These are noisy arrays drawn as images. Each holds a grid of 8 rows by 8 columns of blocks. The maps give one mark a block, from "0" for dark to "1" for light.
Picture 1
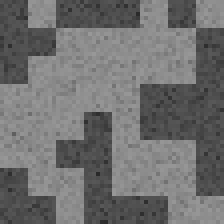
0 1 0 0 0 1 0 1
0 0 1 1 1 1 1 0
0 1 1 1 1 1 1 0
1 1 1 1 1 0 0 0
1 1 1 0 1 0 0 0
1 1 0 0 1 1 1 0
0 1 1 0 1 1 1 0
0 0 1 0 0 0 1 1
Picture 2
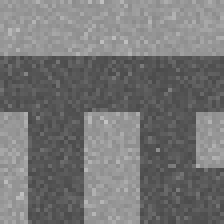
1 1 1 1 1 1 1 1
1 1 1 1 1 1 1 1
0 0 0 0 0 0 0 0
0 0 0 0 0 0 0 0
1 0 0 1 1 0 0 1
1 0 0 1 1 0 0 1
1 0 0 1 1 0 0 0
1 0 0 1 1 0 0 0
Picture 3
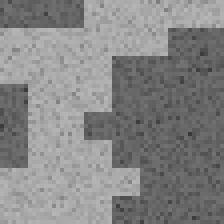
0 0 0 1 1 1 1 1
1 1 1 1 1 1 0 0
1 1 1 1 0 0 0 0
0 1 1 1 0 0 0 0
0 1 1 0 0 0 0 0
0 1 1 1 0 0 0 0
1 1 1 1 1 0 0 0
1 1 1 1 0 0 0 0
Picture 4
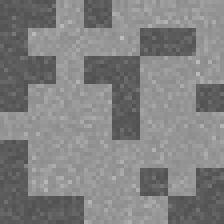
0 0 1 0 1 1 1 1
0 1 1 1 1 0 0 1
0 0 1 0 0 1 1 1
0 1 1 1 0 1 1 0
1 1 1 1 0 1 1 1
0 1 1 1 1 1 1 1
0 1 1 1 1 0 1 0
0 0 0 1 1 1 0 0
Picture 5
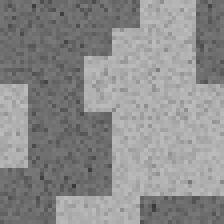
0 0 0 0 0 1 1 0
0 0 0 0 1 1 1 0
0 0 0 1 1 1 1 0
1 0 0 1 1 1 1 1
1 0 0 0 1 1 1 1
1 0 0 0 1 1 1 1
0 0 0 0 1 1 1 1
0 0 1 1 1 0 0 0
